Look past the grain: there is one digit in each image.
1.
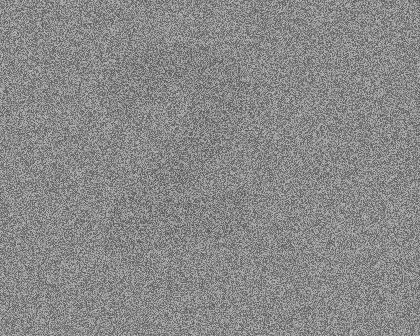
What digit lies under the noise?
2
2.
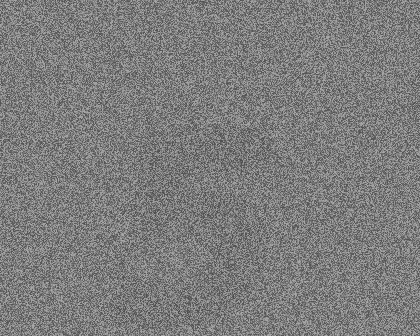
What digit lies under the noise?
5
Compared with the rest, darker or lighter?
darker
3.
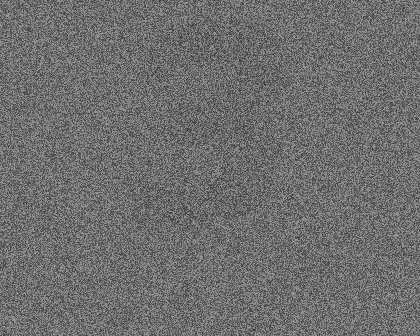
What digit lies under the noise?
3
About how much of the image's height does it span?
two thirds
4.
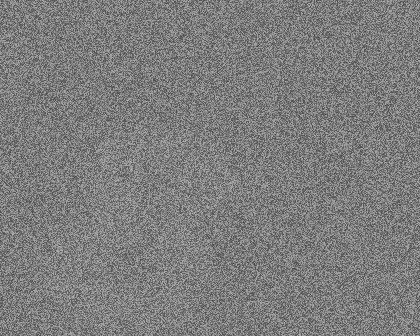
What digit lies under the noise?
8
